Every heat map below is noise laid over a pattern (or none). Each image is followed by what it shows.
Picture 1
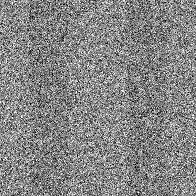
vertical stripes
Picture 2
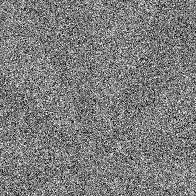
spokes from one point
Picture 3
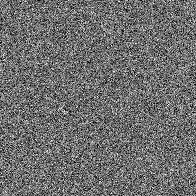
only noise
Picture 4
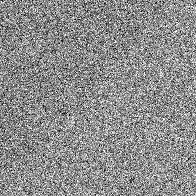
a sharp edge
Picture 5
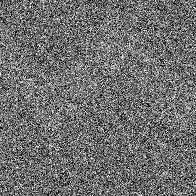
a wavy band
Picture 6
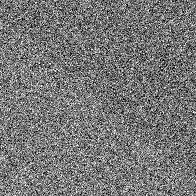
a sharp edge
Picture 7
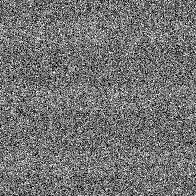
horizontal stripes
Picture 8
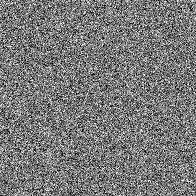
only noise
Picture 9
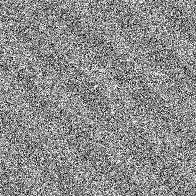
diagonal stripes
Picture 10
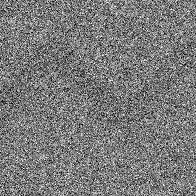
a wavy band
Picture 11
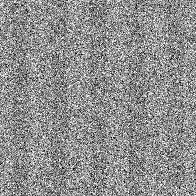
vertical stripes
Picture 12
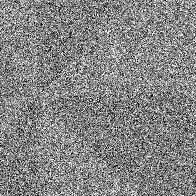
spokes from one point
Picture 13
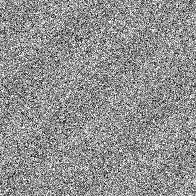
diagonal stripes
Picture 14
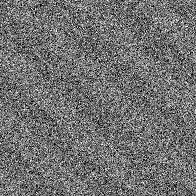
diagonal stripes
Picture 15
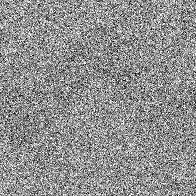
a wavy band
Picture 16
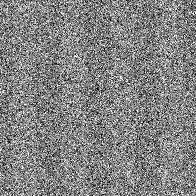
vertical stripes
